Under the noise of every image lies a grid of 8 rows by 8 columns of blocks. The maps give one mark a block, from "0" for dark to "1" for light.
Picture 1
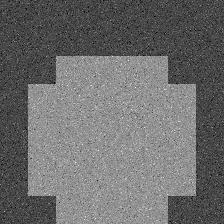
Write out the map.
00000000
00000000
00111100
01111110
01111110
01111110
01111110
00111100
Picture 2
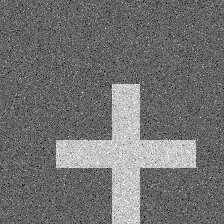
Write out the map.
00000000
00000000
00000000
00001000
00001000
00111110
00001000
00001000
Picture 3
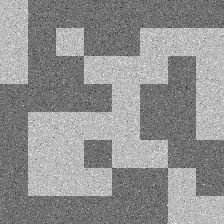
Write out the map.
10000000
10100111
10011101
00001001
01111001
01101100
01110010
00000011
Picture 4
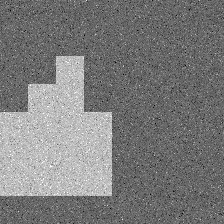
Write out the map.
00000000
00000000
00100000
01100000
11110000
11110000
11110000
00000000
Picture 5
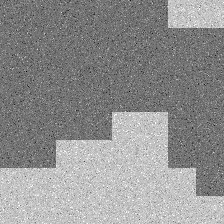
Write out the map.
00000011
00000000
00000000
00000000
00001100
00111100
11111110
11111111
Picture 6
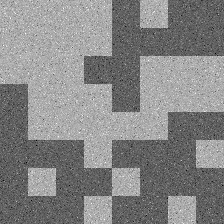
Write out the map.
11110100
11110000
11100111
01110111
01111100
00010001
01001000
00010010
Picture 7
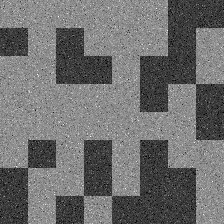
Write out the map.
11111100
01011101
11001001
11111010
11111110
10101011
01101001
01010001
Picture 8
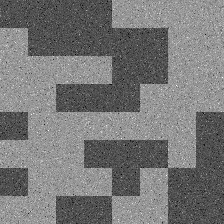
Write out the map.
00001111
10000011
11110011
11000111
01111110
11100010
01110100
11001100
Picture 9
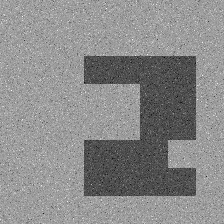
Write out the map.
11111111
11111111
11100001
11111001
11111001
11100011
11100001
11111111
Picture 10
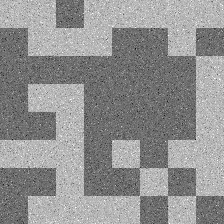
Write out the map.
11011111
01110010
00000001
01100001
00100001
11101011
00100101
01111010
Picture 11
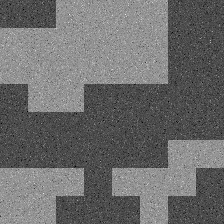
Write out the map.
00111100
11111100
11111100
01100000
00000000
00000011
11101110
11000100
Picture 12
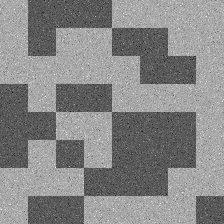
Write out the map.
10001111
10110011
11111001
01001111
00110001
01010001
11100011
10011110
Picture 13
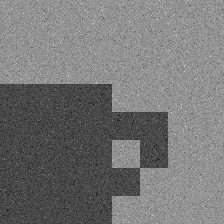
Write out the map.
11111111
11111111
11111111
00001111
00000011
00001011
00000111
00001111
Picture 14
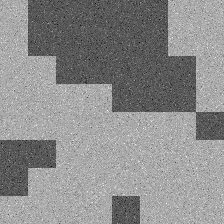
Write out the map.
10000011
10000011
11000001
11110001
11111110
00111111
01111111
11110111
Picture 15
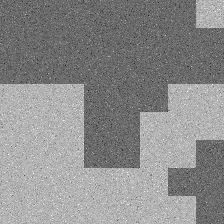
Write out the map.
00000001
00000000
00000000
11100011
11100111
11100110
11111100
11111110
